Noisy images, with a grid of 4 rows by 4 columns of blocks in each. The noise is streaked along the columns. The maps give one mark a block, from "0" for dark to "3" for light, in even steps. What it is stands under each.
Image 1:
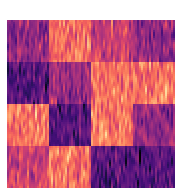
1 3 2 1
0 1 3 3
3 0 3 1
2 3 0 0
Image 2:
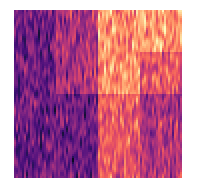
0 1 3 3
0 1 3 2
0 0 2 1
0 0 2 1
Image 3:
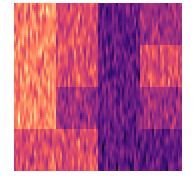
3 2 0 1
3 2 0 2
3 1 0 1
2 2 0 0
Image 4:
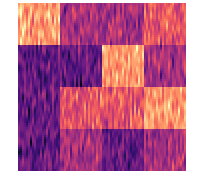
3 1 1 2
0 0 3 1
0 2 2 3
0 1 0 1
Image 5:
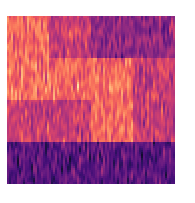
3 2 1 1
3 3 3 2
2 2 3 2
0 0 0 0
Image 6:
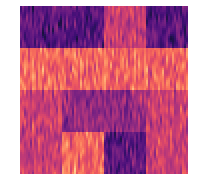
0 0 2 0
3 3 3 3
2 1 1 2
2 3 0 2
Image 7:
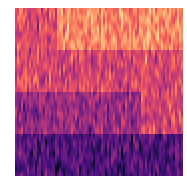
2 3 3 3
2 2 2 2
1 1 1 2
0 0 0 0
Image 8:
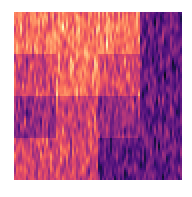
3 3 3 0
2 3 2 0
1 2 1 0
2 2 0 0
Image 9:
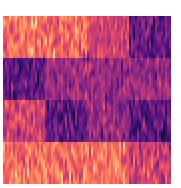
3 3 2 0
0 1 1 1
2 0 1 0
3 3 3 2
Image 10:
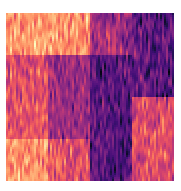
3 3 1 0
2 1 0 0
2 1 0 2
3 2 0 2
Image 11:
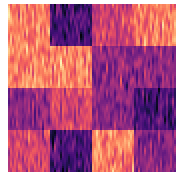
3 0 2 3
3 3 1 1
1 2 1 0
2 0 3 1
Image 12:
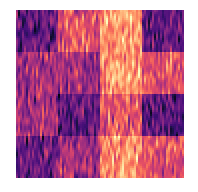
0 2 3 0
1 1 3 2
1 0 2 0
0 1 3 2
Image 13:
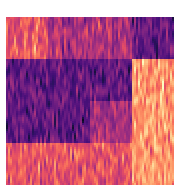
2 1 1 0
0 0 0 3
0 0 1 3
2 2 2 3
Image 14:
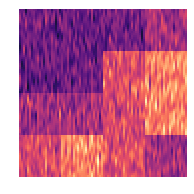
0 0 0 1
0 0 2 3
1 1 2 3
2 3 2 1
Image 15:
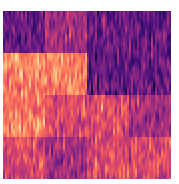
0 1 0 0
3 3 0 0
3 2 2 1
2 1 2 2
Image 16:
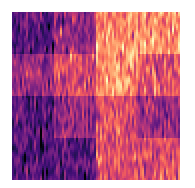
0 1 3 3
1 2 3 2
0 1 2 1
0 0 2 2
